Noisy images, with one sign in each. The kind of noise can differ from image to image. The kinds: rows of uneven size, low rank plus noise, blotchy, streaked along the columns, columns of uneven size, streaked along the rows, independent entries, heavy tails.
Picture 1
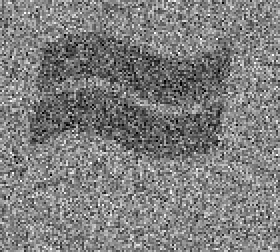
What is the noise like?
independent entries
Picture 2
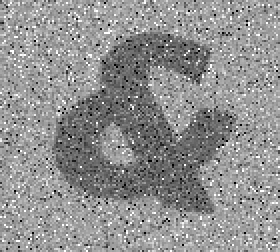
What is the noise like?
heavy tails
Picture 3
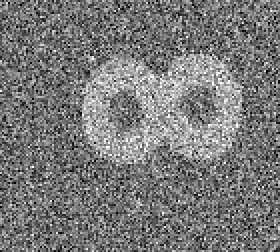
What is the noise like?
independent entries
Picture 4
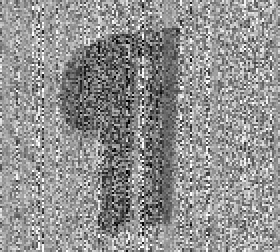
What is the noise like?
columns of uneven size
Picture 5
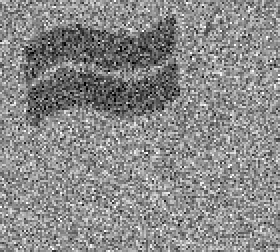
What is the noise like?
independent entries
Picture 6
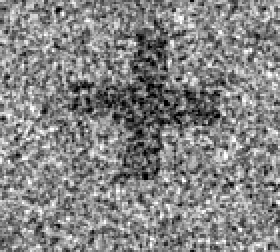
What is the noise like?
blotchy
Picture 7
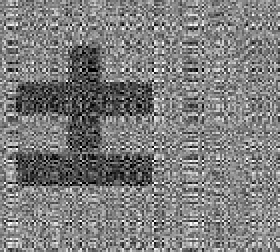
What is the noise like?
low rank plus noise
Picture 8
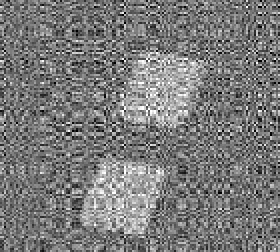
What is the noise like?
low rank plus noise
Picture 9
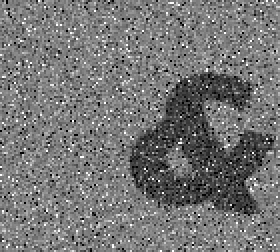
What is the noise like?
heavy tails
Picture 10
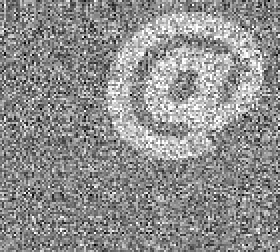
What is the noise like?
low rank plus noise
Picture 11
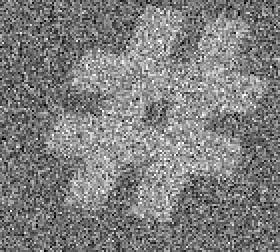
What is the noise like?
independent entries
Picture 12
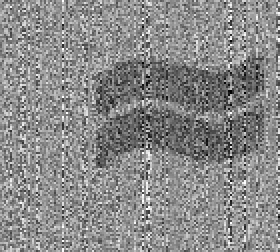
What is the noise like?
columns of uneven size
